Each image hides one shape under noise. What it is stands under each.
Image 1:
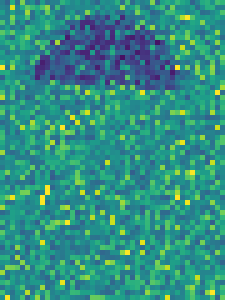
dark half disc
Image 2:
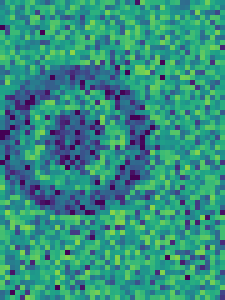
dark bullseye
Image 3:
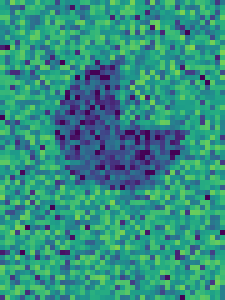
dark disc with a wedge cut out
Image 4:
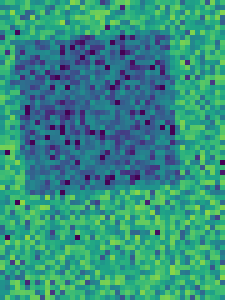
dark square
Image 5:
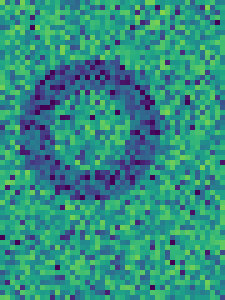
dark ring
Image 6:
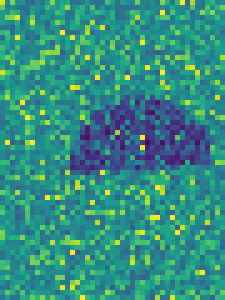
dark half disc
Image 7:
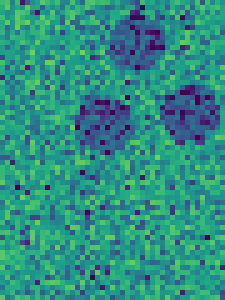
dark three dots
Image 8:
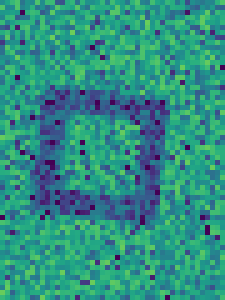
dark square frame
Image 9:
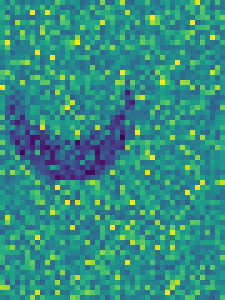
dark crescent
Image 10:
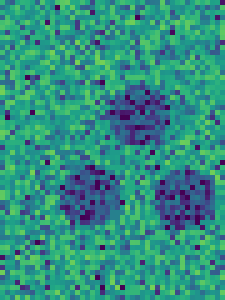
dark three dots
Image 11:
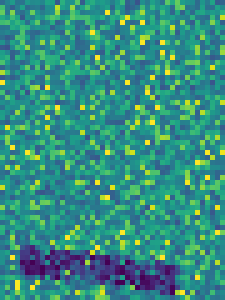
dark bar
